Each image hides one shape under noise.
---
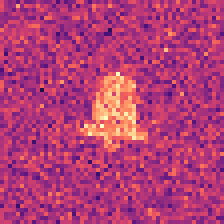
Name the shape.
bell
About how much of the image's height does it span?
a third
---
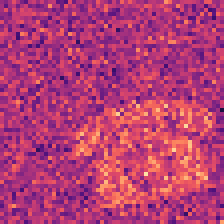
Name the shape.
telephone
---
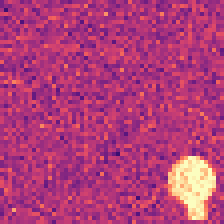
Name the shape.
light bulb
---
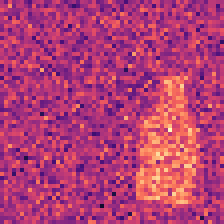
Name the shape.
bottle
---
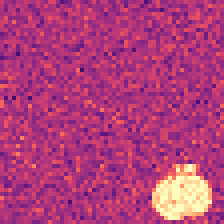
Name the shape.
apple
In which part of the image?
bottom right
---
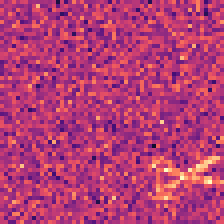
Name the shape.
pair of scissors
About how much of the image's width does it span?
a third
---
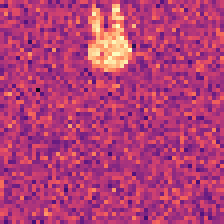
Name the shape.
rabbit's head
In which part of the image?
top middle
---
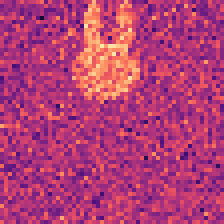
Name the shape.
rabbit's head
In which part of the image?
top middle
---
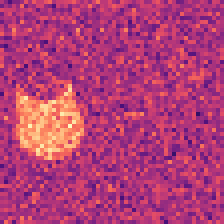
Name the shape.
cat's head
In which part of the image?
middle left
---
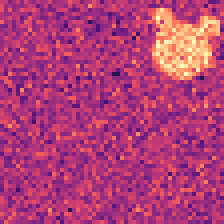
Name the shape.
bear's head
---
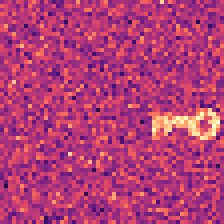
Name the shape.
key
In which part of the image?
middle right
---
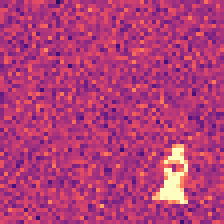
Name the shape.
chess bishop
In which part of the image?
bottom right
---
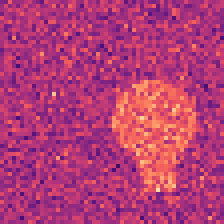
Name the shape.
light bulb
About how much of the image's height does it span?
half
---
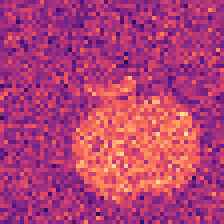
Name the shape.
apple
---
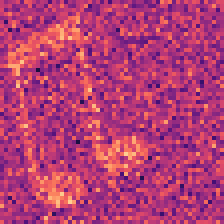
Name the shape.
pair of musical notes
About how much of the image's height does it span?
nearly all
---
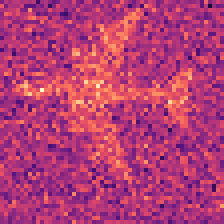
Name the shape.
airplane
